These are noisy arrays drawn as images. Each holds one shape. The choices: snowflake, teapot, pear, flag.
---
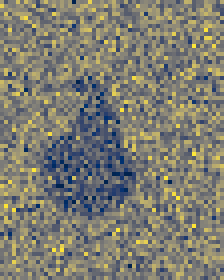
pear
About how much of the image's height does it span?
half
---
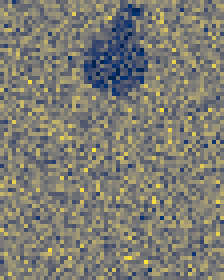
pear
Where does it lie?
top middle
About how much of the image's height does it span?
a third
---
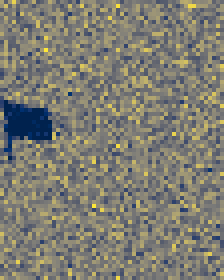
flag
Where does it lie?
middle left
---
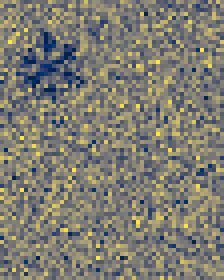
snowflake
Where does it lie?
top left
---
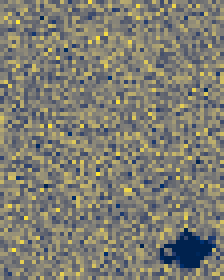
teapot
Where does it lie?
bottom right
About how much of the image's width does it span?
a quarter
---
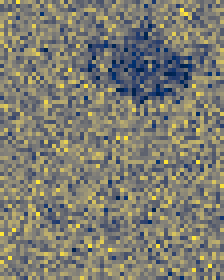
teapot
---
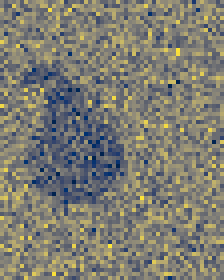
pear
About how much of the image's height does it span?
half
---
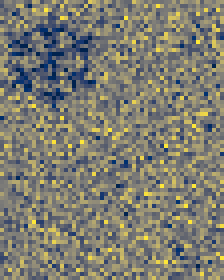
snowflake
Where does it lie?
top left
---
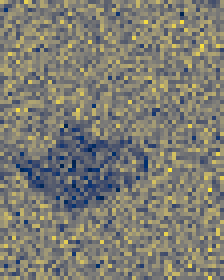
teapot
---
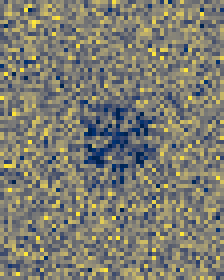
snowflake
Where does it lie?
centre
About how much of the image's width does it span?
a third
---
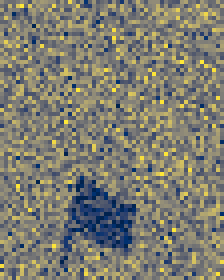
flag
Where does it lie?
bottom middle
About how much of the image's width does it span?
a third
